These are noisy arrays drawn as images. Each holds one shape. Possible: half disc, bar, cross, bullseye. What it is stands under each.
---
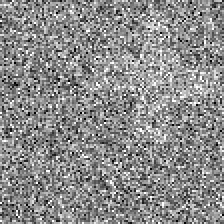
cross
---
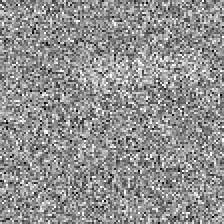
bar
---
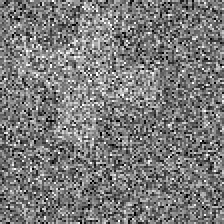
cross
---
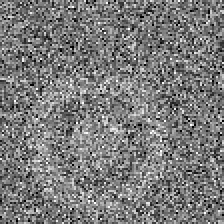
bullseye
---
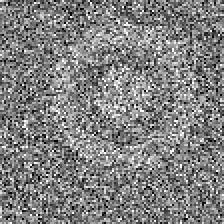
bullseye
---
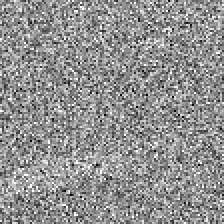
bar
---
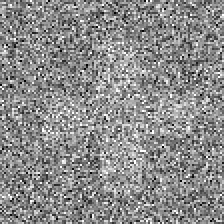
cross
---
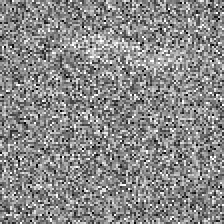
bar
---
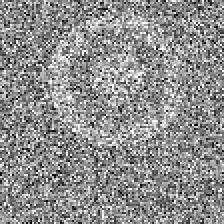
bullseye
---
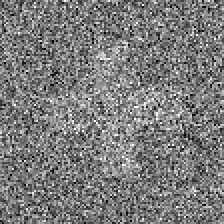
cross
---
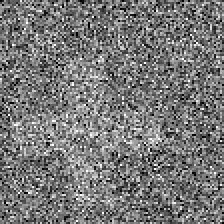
cross
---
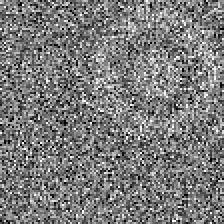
bullseye
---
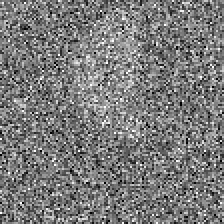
half disc
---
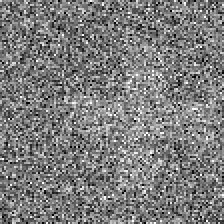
cross
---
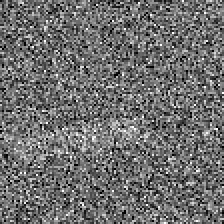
bar
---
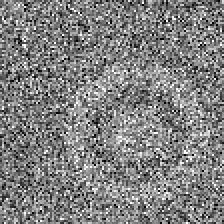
bullseye
